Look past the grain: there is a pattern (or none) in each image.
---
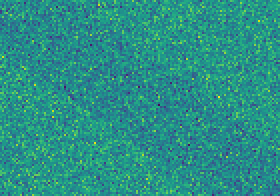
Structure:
a diagonal band
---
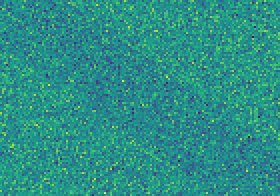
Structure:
a diagonal band
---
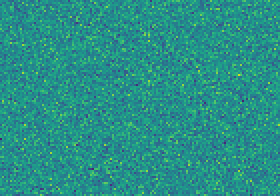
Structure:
only noise
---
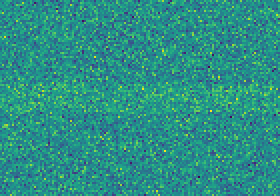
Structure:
one band of rows
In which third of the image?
middle
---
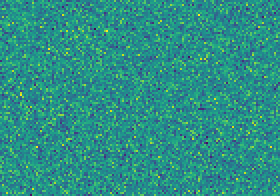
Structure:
only noise
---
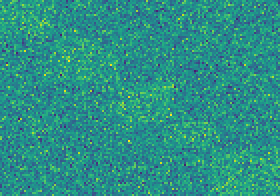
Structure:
blocks along the diagonal
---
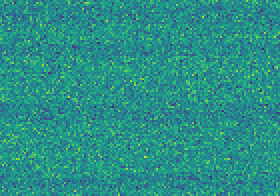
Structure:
bands of rows
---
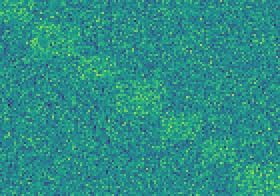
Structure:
blocks along the diagonal
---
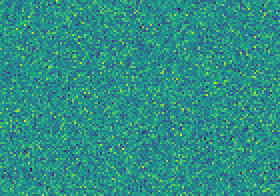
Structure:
only noise
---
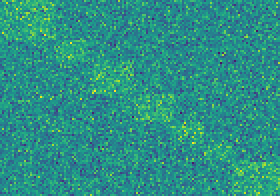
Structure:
blocks along the diagonal
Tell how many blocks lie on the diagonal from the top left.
7
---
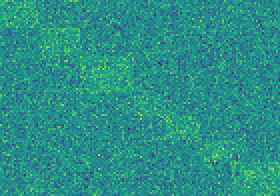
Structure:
blocks along the diagonal
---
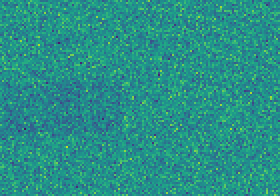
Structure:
one block
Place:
middle left
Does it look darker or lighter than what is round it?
darker
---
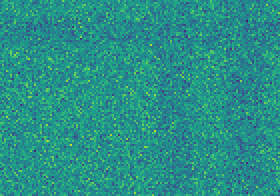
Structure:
bands of rows crossing bands of columns
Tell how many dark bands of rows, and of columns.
1 and 2
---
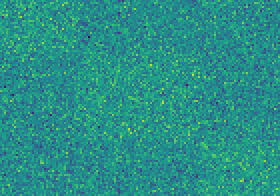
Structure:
blocks along the diagonal
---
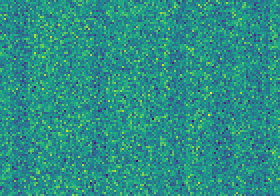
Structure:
bands of columns
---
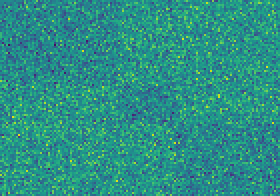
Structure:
blocks along the diagonal
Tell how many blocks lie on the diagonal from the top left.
3
